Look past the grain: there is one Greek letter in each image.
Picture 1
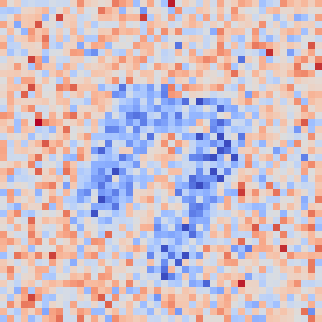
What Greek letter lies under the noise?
eta
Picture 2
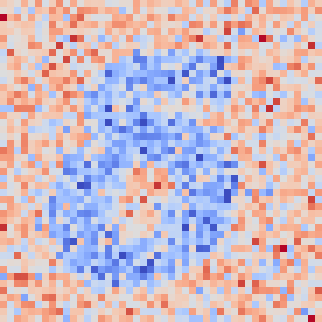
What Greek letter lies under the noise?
delta
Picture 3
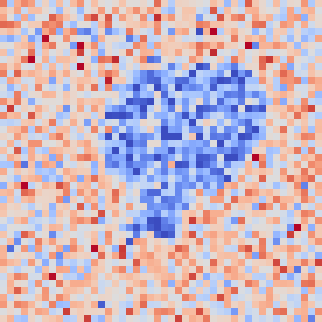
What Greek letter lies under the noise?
phi
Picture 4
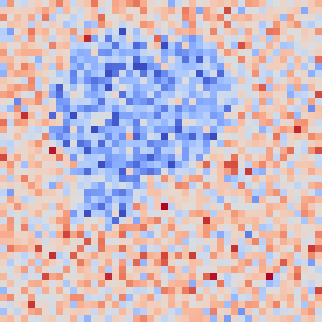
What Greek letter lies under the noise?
phi
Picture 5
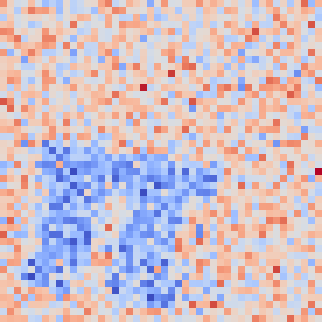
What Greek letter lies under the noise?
pi
